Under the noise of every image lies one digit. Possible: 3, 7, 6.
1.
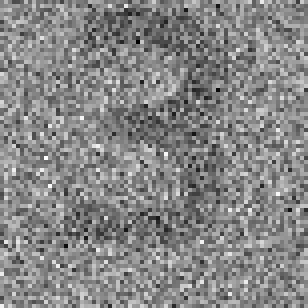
3
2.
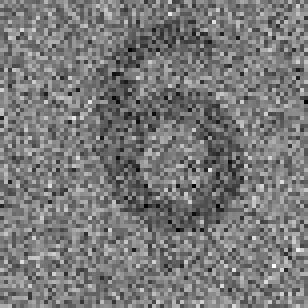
6
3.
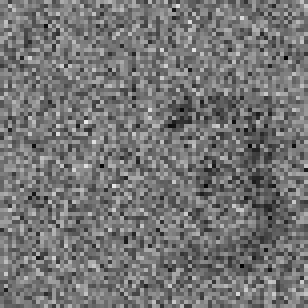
3
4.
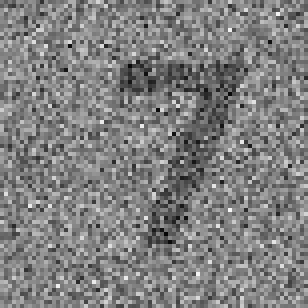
7
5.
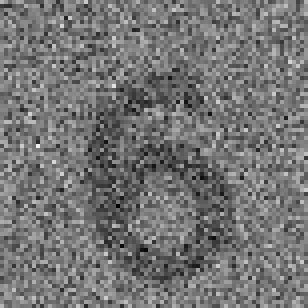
6
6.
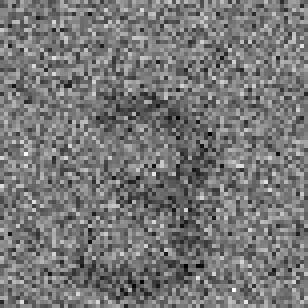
3
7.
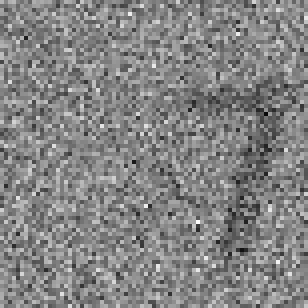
7
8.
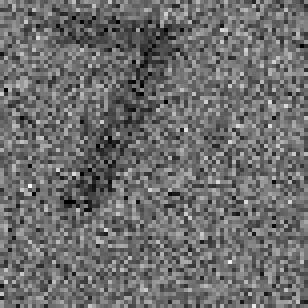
7
